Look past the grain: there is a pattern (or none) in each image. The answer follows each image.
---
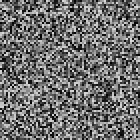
only noise
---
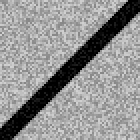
a diagonal band
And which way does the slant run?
bottom left to top right
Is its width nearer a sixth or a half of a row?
a sixth
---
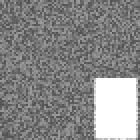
one block
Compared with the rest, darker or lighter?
lighter
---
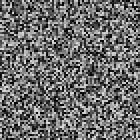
only noise
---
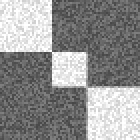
blocks along the diagonal
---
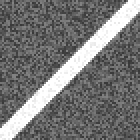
a diagonal band
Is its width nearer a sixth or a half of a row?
a sixth
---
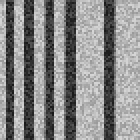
bands of columns
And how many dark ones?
5
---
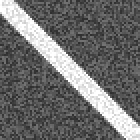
a diagonal band
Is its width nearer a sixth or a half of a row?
a sixth
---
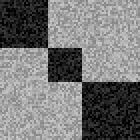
blocks along the diagonal
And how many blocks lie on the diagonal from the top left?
3
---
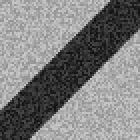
a diagonal band
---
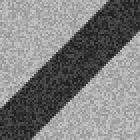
a diagonal band
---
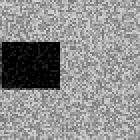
one block
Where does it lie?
middle left
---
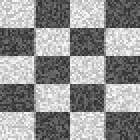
a checkerboard
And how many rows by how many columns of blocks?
5 by 4
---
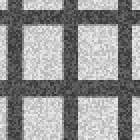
bands of rows crossing bands of columns
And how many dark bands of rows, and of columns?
2 and 3
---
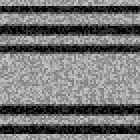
bands of rows
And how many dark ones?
5
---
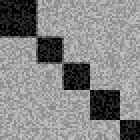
blocks along the diagonal
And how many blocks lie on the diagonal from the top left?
5
